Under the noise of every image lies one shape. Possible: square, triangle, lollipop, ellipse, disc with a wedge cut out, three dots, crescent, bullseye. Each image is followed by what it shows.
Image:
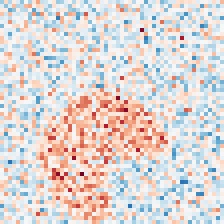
disc with a wedge cut out
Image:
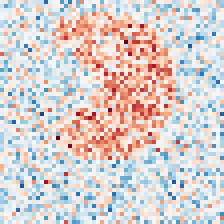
disc with a wedge cut out
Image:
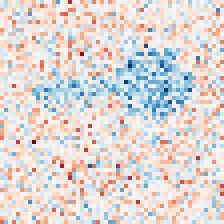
lollipop
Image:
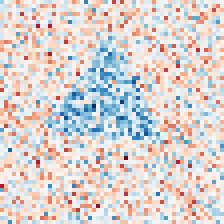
triangle
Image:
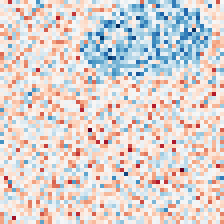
ellipse
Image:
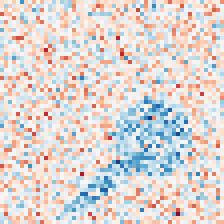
lollipop
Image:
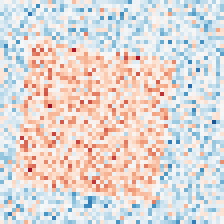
square
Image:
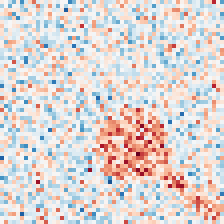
lollipop
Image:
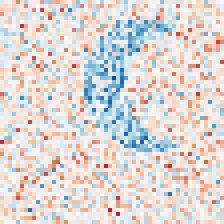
crescent
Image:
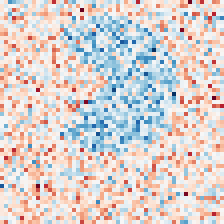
disc with a wedge cut out
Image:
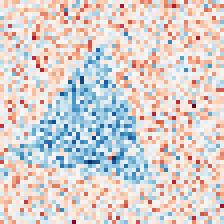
triangle
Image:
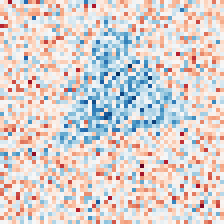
triangle
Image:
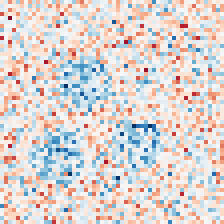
three dots
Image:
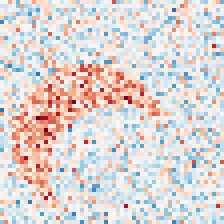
crescent
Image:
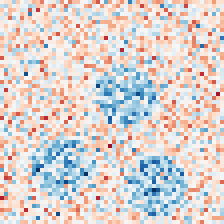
three dots
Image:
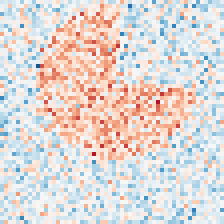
disc with a wedge cut out
